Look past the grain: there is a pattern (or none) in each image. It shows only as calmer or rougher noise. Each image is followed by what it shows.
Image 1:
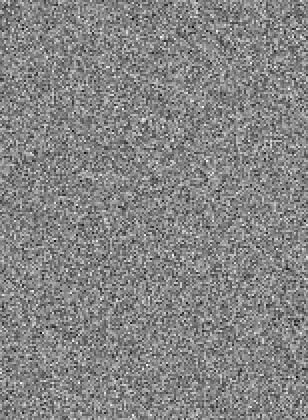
only noise
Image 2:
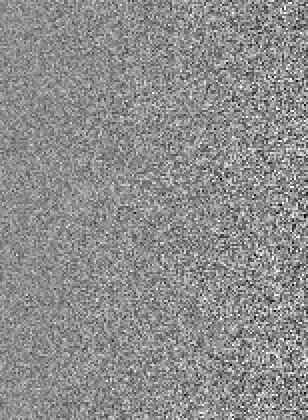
a smooth slope
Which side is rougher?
right
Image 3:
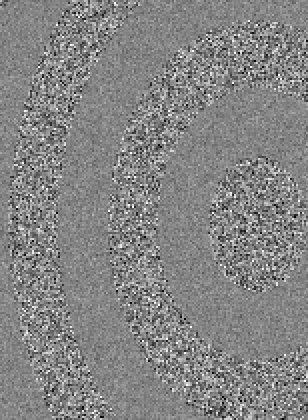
rings round one point
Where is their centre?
middle right
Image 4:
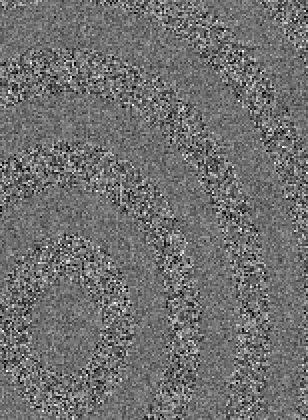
rings round one point
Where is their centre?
bottom left
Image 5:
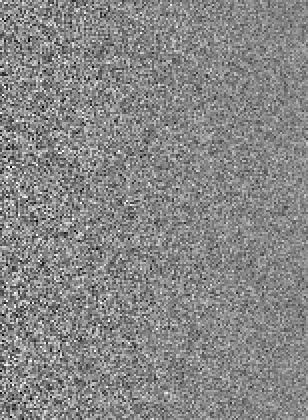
a smooth slope
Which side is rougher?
left
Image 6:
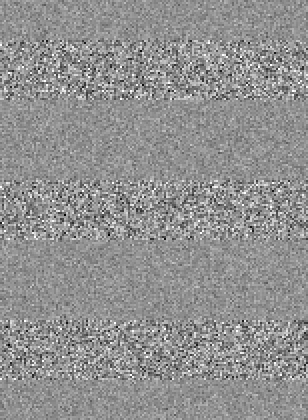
horizontal stripes
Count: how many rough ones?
3
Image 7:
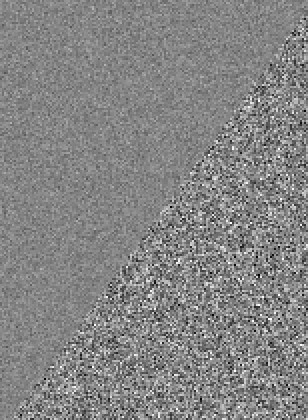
a sharp edge
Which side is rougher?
bottom right
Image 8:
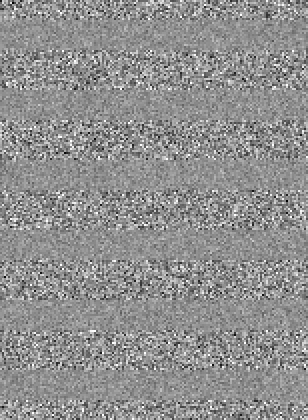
horizontal stripes
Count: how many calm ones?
6
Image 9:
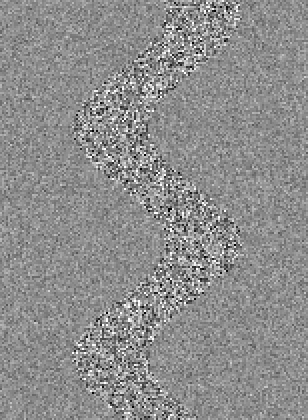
a wavy band
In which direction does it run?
top to bottom
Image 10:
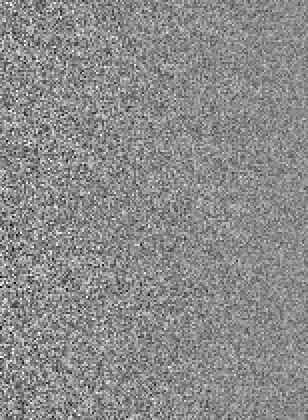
a smooth slope
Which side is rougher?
left
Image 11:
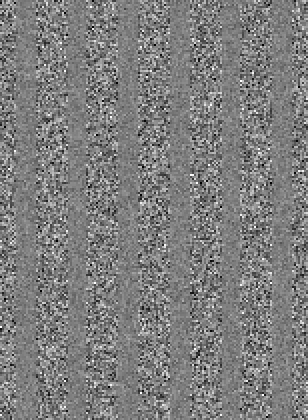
vertical stripes
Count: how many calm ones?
6
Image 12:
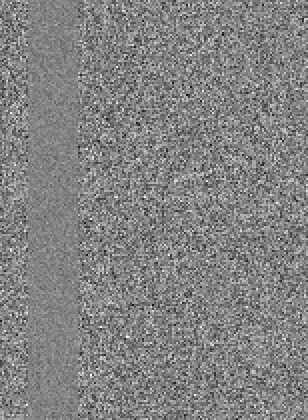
one vertical stripe
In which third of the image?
left
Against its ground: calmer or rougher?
calmer
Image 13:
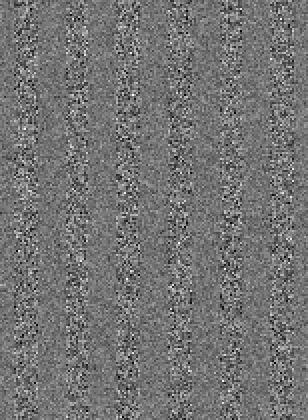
vertical stripes
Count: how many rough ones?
6
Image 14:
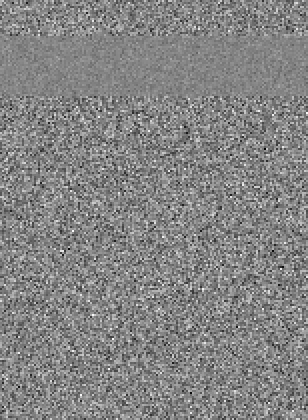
one horizontal stripe
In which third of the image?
top
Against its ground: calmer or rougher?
calmer
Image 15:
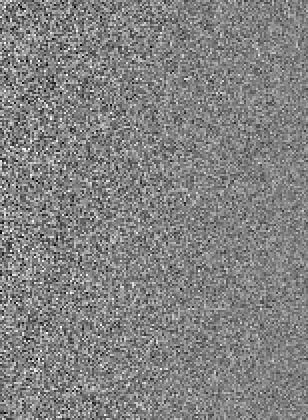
a smooth slope
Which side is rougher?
left
